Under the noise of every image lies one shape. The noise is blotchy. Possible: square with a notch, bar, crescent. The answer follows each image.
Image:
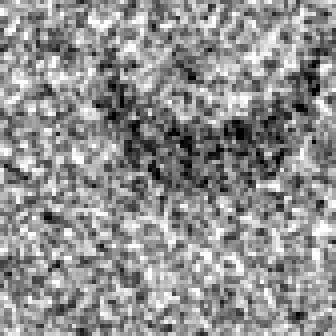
dark crescent
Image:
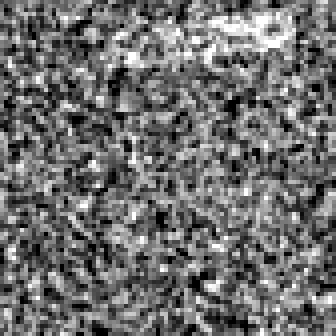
light bar
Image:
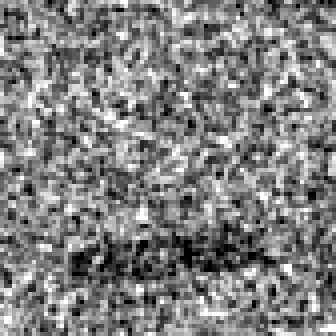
dark bar
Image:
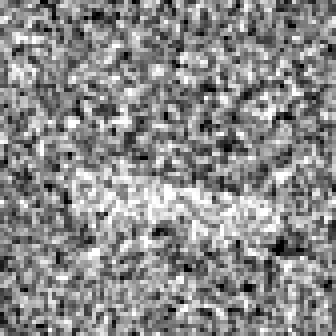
light bar
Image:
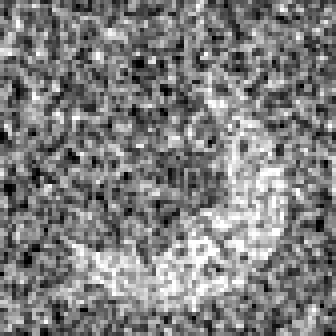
light crescent
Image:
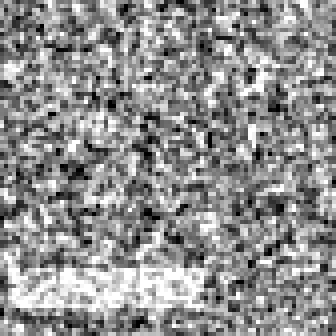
light bar
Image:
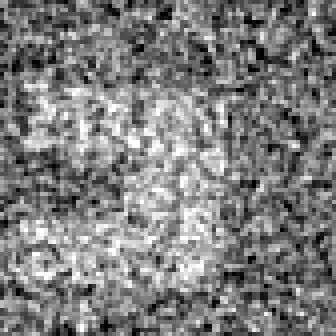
light square with a notch
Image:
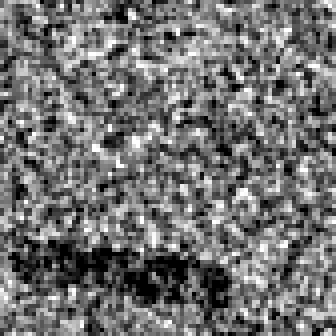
dark bar
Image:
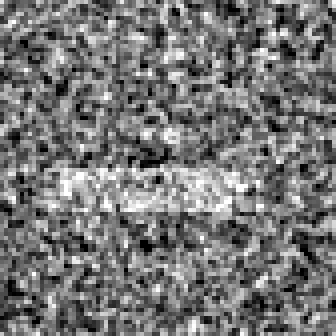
light bar
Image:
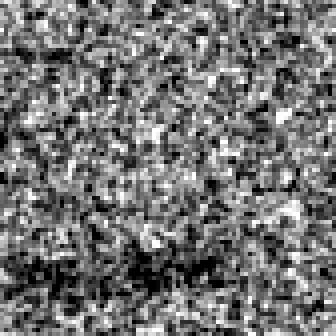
dark bar
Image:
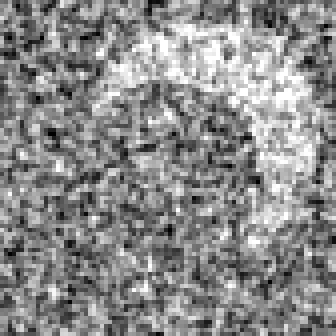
light crescent
